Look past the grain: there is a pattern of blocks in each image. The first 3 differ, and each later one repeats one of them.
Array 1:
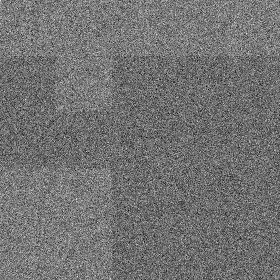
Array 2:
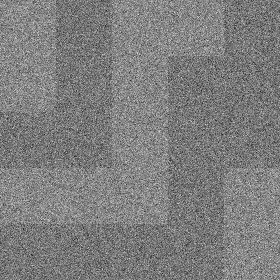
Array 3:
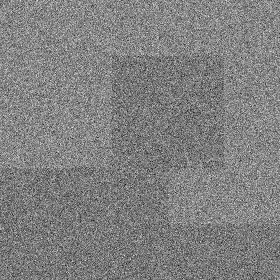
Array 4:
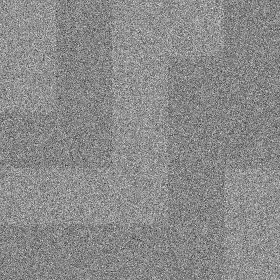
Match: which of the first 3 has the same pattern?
2
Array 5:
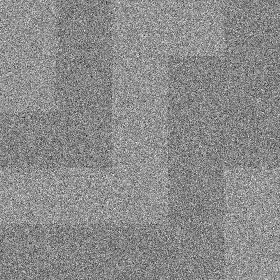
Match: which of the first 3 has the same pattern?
2
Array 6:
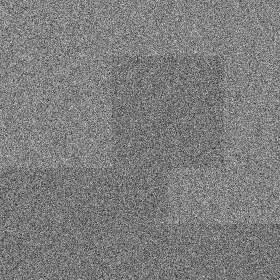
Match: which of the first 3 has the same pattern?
3
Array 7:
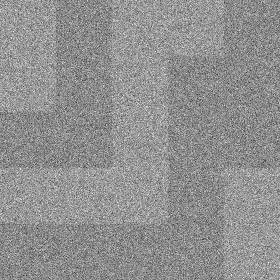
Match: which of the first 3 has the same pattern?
2
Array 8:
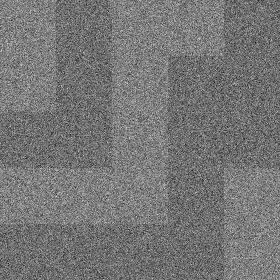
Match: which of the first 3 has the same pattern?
2
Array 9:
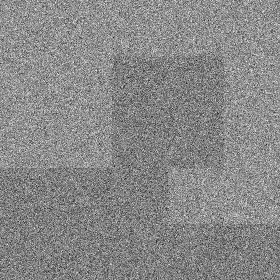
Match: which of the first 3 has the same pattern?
3
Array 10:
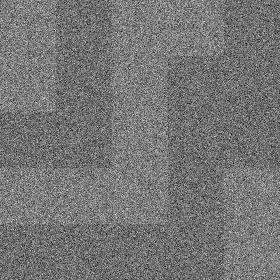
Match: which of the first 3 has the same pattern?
2
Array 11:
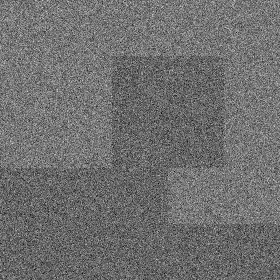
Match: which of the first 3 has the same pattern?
3
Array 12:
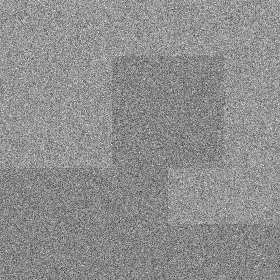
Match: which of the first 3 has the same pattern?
3
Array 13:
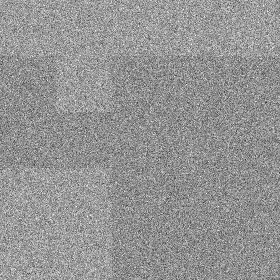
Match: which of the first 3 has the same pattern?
1
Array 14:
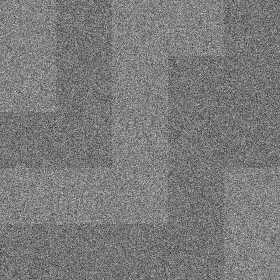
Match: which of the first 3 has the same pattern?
2
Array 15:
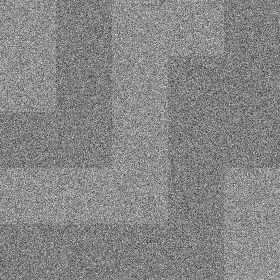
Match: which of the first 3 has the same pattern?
2
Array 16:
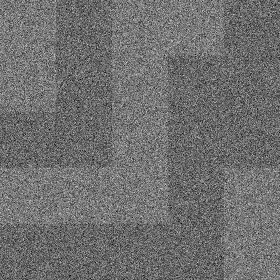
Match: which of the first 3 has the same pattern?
2
